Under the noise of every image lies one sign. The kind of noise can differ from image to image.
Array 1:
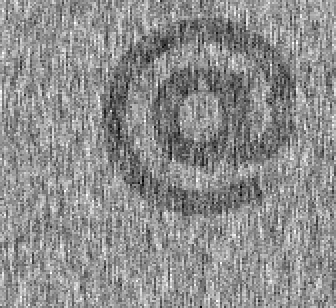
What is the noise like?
streaked along the columns
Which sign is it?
at sign
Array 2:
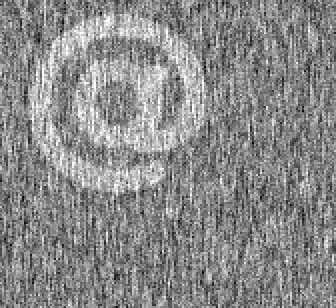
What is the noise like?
streaked along the columns
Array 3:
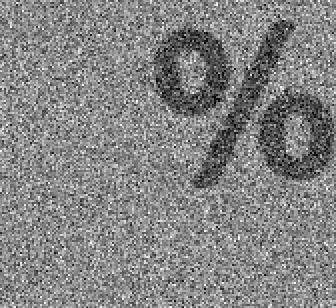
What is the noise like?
independent entries
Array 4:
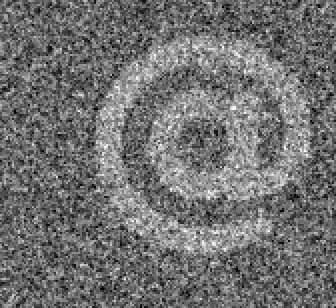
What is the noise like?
blotchy
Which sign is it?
at sign
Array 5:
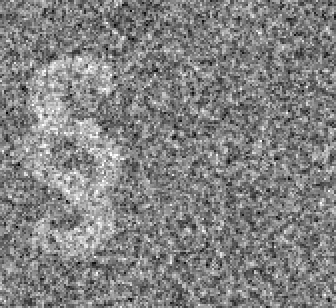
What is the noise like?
blotchy
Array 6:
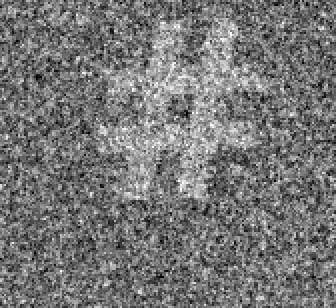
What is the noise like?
blotchy
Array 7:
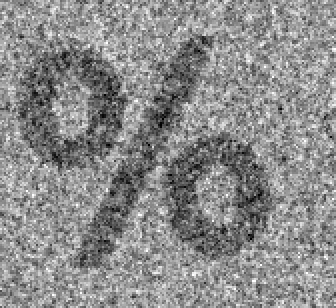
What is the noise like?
blotchy
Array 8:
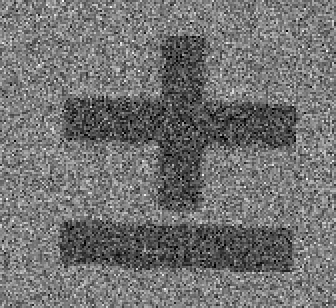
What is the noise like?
independent entries
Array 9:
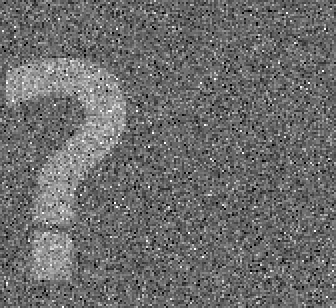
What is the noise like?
heavy tails
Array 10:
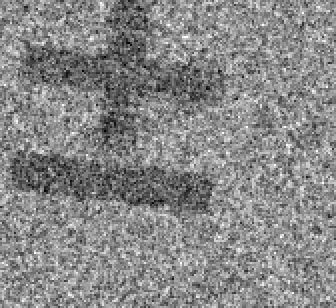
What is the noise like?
blotchy
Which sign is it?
plus-minus sign
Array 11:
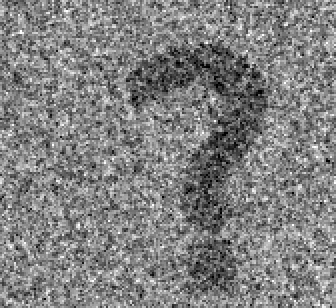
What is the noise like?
blotchy
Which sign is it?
question mark
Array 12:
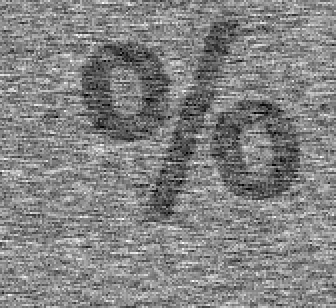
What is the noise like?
streaked along the rows
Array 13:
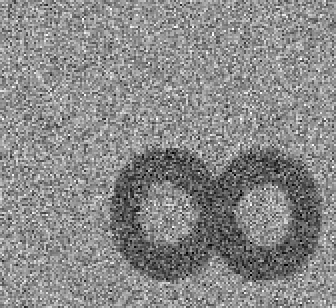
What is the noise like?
low rank plus noise
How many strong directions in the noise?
three or four
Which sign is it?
infinity sign
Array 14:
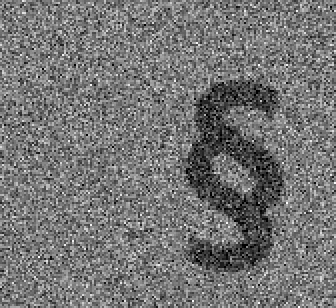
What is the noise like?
independent entries
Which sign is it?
section sign
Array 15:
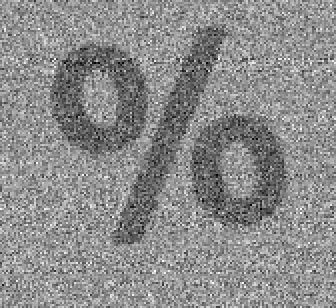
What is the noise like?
rows of uneven size
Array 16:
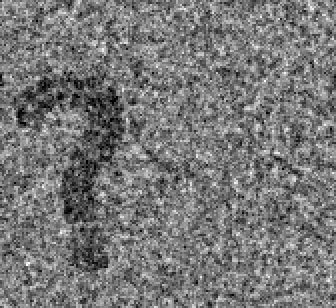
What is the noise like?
blotchy
